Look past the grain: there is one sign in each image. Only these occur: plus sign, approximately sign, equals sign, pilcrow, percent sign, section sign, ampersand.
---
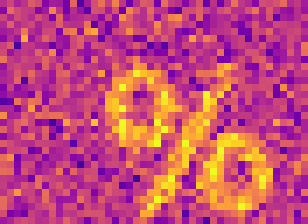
light percent sign
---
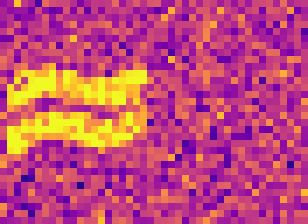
light approximately sign
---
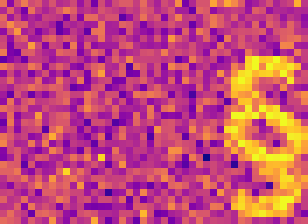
light section sign
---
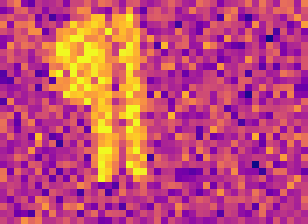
light pilcrow
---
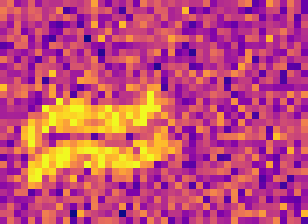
light approximately sign
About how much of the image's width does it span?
half
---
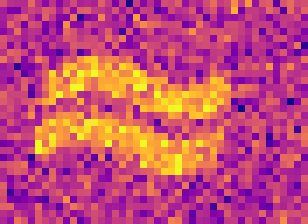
light approximately sign
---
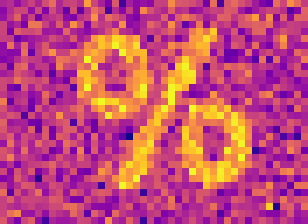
light percent sign
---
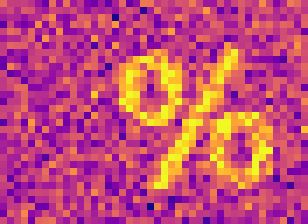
light percent sign
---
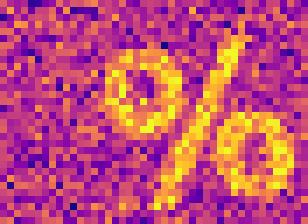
light percent sign
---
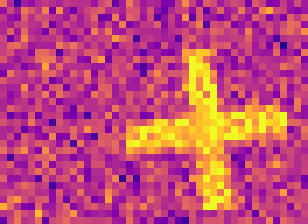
light plus sign
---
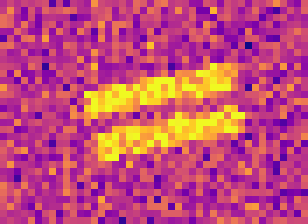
light equals sign
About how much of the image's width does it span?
half
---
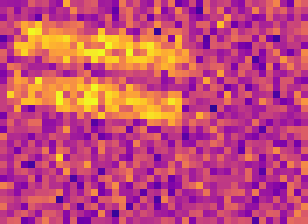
light equals sign
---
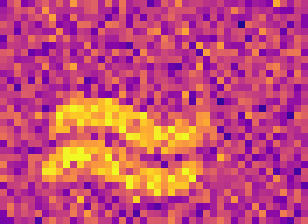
light approximately sign
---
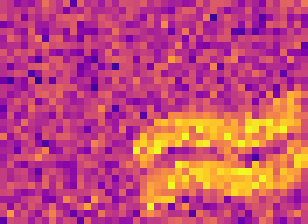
light approximately sign
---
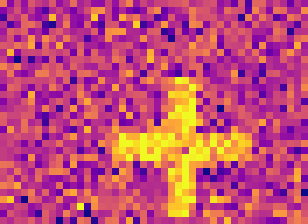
light plus sign
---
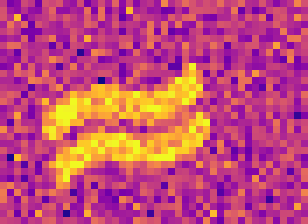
light approximately sign
